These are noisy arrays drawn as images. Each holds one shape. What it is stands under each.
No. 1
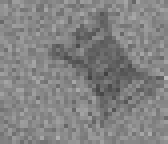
chess rook
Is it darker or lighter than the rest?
darker
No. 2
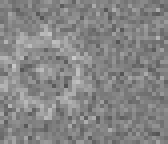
gear
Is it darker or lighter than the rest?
lighter
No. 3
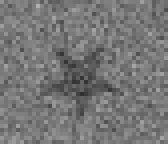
star
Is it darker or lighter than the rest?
darker
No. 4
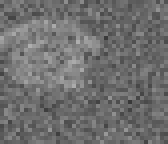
telephone
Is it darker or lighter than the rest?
lighter
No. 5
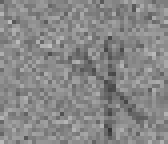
pair of scissors
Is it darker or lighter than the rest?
darker
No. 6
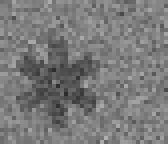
asterisk
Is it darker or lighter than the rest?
darker
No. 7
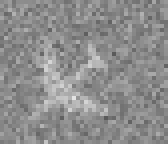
airplane
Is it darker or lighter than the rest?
lighter
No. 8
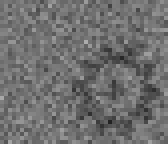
gear
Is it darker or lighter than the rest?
darker
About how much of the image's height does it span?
two thirds
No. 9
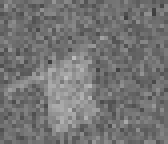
flag
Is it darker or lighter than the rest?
lighter
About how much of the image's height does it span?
two thirds
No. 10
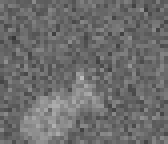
fish
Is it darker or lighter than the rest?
lighter
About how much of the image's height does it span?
half
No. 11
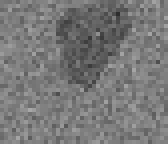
cloud
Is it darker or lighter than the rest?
darker
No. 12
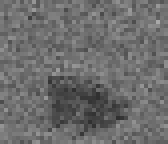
chess knight
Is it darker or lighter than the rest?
darker
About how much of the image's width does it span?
half
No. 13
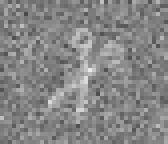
pair of scissors
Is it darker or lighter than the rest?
lighter
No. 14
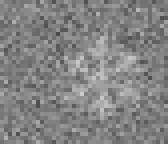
snowflake
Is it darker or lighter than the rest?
lighter
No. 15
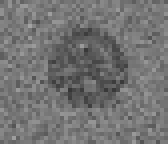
smiling face
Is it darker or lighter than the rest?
darker
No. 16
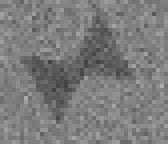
bow tie
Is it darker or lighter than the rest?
darker
